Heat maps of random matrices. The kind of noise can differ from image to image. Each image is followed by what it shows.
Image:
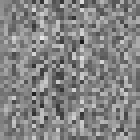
columns of uneven size
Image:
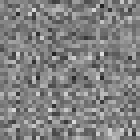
low rank plus noise
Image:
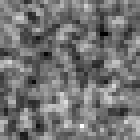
blotchy
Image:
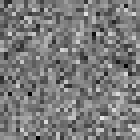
independent entries
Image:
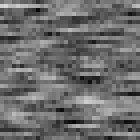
streaked along the rows
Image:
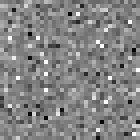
heavy tails
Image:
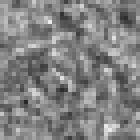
blotchy
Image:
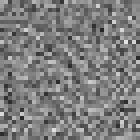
independent entries
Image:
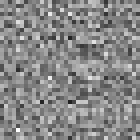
low rank plus noise
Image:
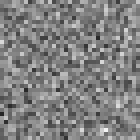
independent entries
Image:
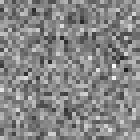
independent entries
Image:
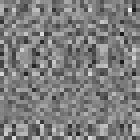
low rank plus noise
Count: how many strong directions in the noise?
one
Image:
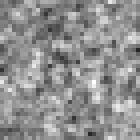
blotchy
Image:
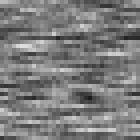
streaked along the rows
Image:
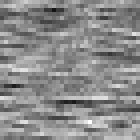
streaked along the rows
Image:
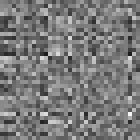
low rank plus noise
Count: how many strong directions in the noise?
one
